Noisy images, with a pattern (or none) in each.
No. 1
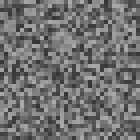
only noise
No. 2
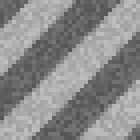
diagonal stripes
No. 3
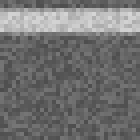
one horizontal stripe
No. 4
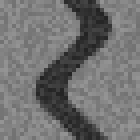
a wavy band
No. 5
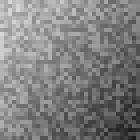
a smooth slope
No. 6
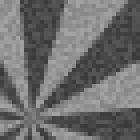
spokes from one point
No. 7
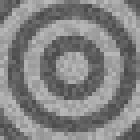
rings round one point
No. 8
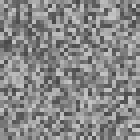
only noise
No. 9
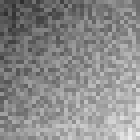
a smooth slope
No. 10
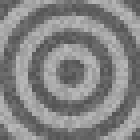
rings round one point
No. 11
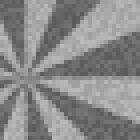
spokes from one point
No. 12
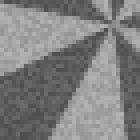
spokes from one point
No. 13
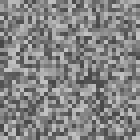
only noise
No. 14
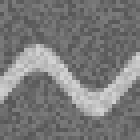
a wavy band
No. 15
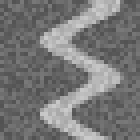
a wavy band
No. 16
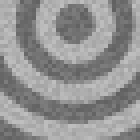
rings round one point
